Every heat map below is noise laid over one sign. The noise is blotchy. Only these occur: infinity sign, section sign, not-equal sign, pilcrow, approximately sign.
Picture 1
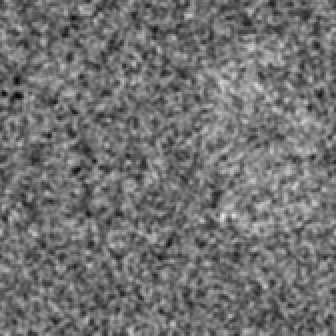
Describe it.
light section sign
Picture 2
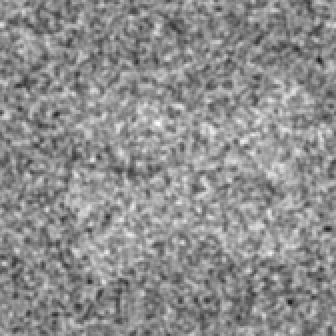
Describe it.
light not-equal sign
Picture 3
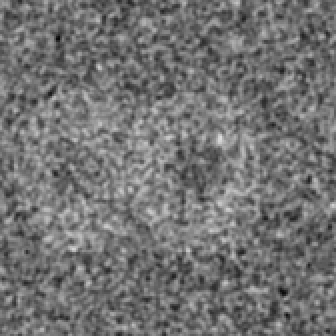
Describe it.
light infinity sign
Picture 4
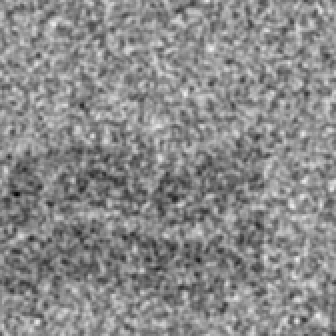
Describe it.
dark approximately sign
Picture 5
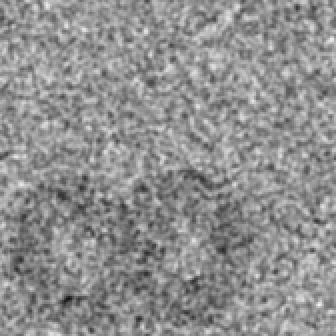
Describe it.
dark infinity sign
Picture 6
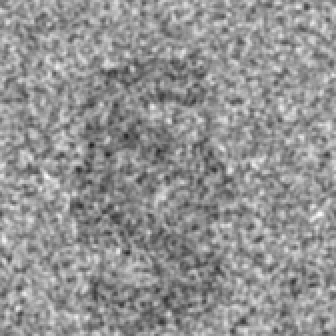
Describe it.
dark section sign
